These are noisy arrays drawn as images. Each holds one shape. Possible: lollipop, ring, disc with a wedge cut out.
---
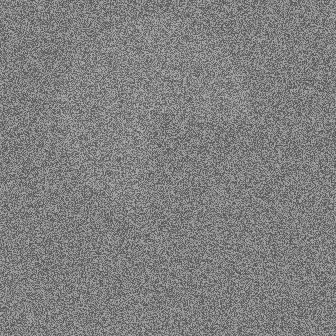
disc with a wedge cut out
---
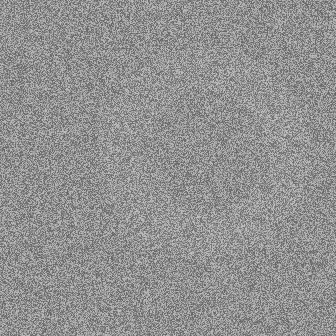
ring
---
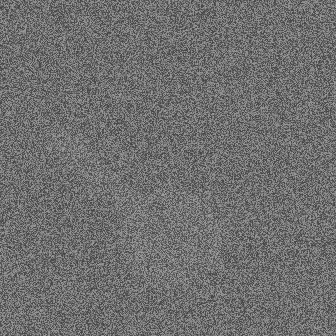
lollipop
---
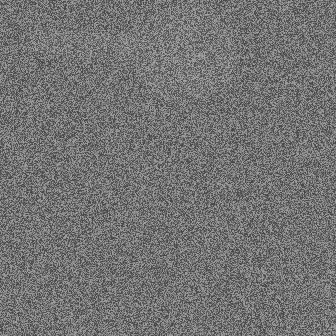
lollipop
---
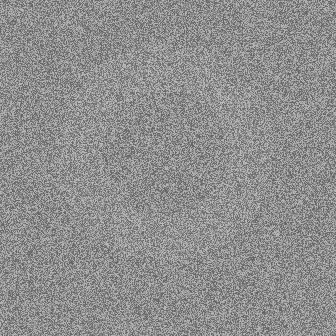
ring
